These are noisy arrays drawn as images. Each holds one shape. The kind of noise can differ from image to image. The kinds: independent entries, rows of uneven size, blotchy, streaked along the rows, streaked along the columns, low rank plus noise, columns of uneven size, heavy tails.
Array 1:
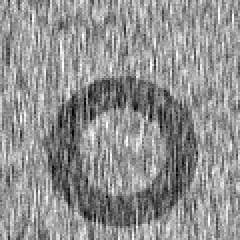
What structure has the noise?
streaked along the columns
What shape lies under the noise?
ring
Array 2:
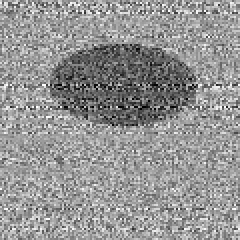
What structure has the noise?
rows of uneven size
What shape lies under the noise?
ellipse
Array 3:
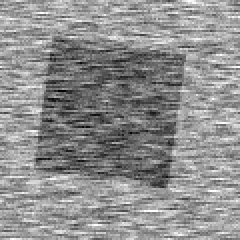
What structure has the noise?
streaked along the rows
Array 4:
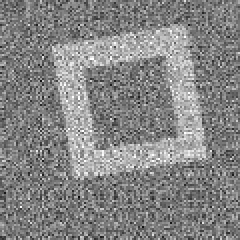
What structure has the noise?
low rank plus noise
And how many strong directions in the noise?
one
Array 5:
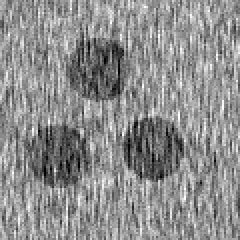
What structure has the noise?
streaked along the columns
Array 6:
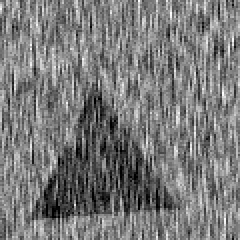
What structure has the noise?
streaked along the columns
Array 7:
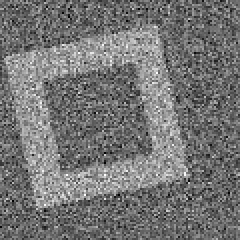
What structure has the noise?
low rank plus noise
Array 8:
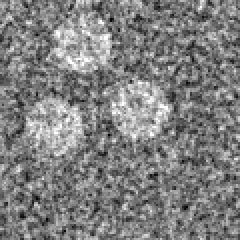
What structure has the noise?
blotchy
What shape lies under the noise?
three dots
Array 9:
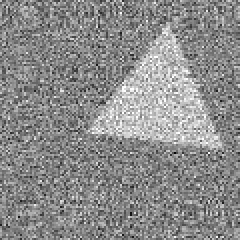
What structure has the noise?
low rank plus noise
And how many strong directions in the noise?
two
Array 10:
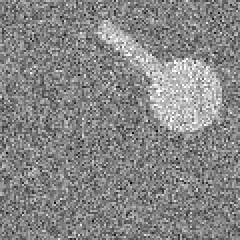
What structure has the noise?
independent entries
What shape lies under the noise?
lollipop
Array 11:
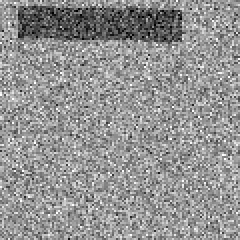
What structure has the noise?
independent entries
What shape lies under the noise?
bar
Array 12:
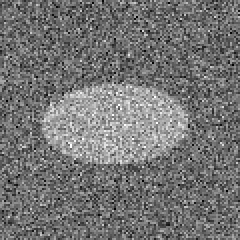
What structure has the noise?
independent entries
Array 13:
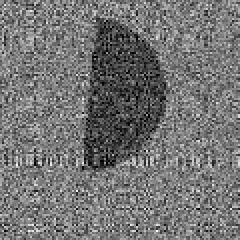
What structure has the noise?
low rank plus noise
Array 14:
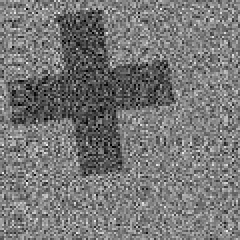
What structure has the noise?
low rank plus noise
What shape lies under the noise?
cross
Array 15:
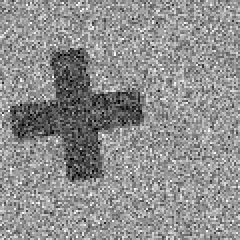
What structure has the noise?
independent entries
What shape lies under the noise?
cross
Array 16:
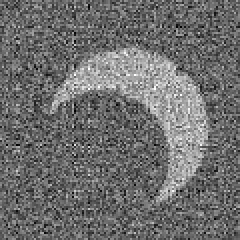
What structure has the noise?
low rank plus noise
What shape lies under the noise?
crescent
